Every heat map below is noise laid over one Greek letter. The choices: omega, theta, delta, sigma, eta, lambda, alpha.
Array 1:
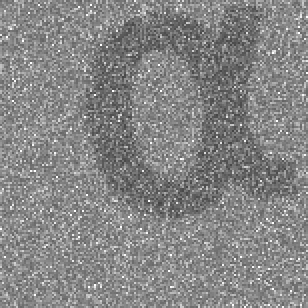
dark alpha
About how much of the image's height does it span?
two thirds
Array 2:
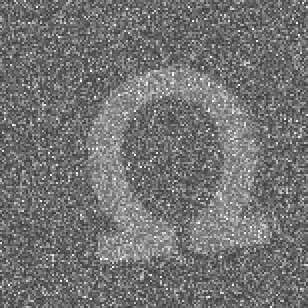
light omega
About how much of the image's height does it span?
two thirds
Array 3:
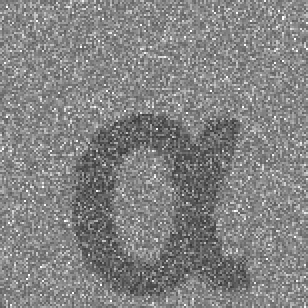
dark alpha
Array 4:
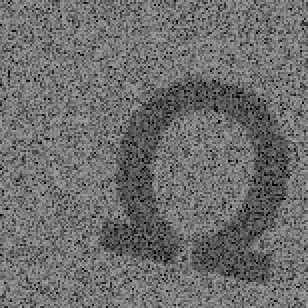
dark omega
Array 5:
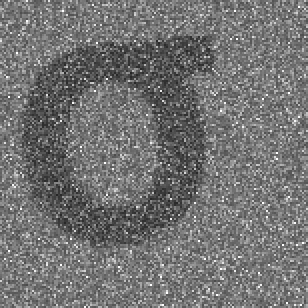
dark sigma
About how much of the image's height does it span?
two thirds
